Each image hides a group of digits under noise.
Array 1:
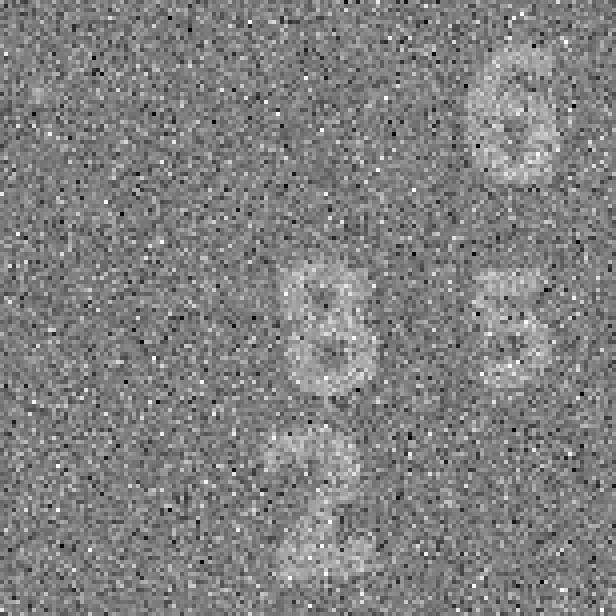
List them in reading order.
top right: 6; centre: 8; middle right: 5; bottom middle: 2
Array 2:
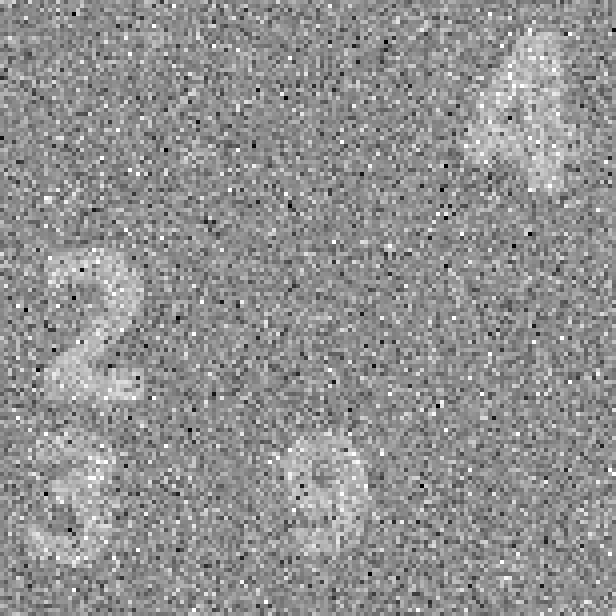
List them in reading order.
top right: 4; middle left: 2; bottom left: 3; bottom middle: 9
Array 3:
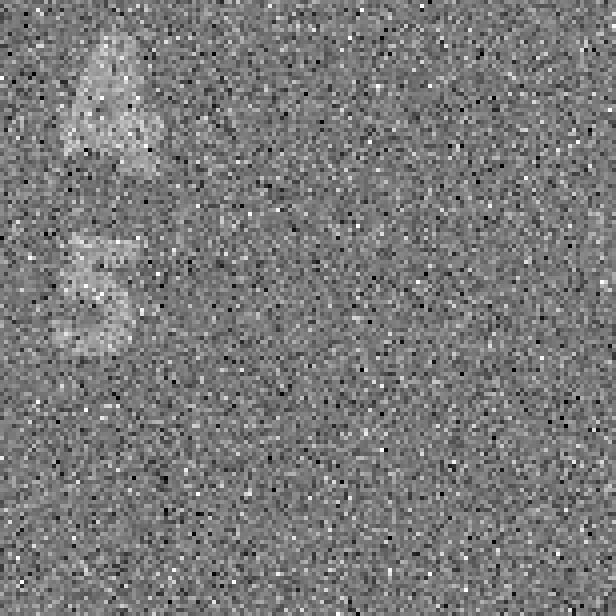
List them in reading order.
top left: 4; middle left: 5
